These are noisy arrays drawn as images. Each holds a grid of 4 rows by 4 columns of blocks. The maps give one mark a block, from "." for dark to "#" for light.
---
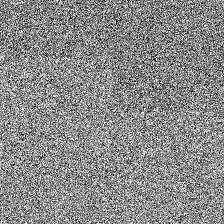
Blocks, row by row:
. . . .
# # . .
# # # #
# # # #
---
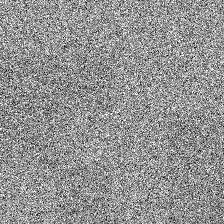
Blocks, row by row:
# # # #
. . # #
. # # .
# . # .
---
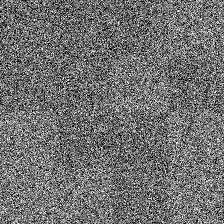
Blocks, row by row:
. . . #
. . # .
# . . #
# # . #
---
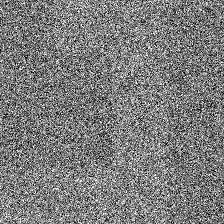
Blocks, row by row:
. # # .
. . # .
. . # .
# # # .
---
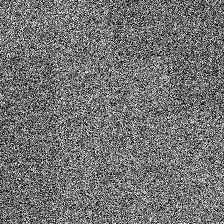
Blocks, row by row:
# # . .
. # # .
. # # #
. # # #
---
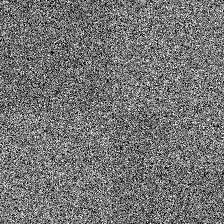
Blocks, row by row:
. . # #
. . # #
# # . #
# # . .
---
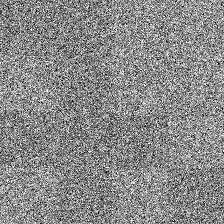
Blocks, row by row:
. . # #
# . # #
. . . #
# . # .
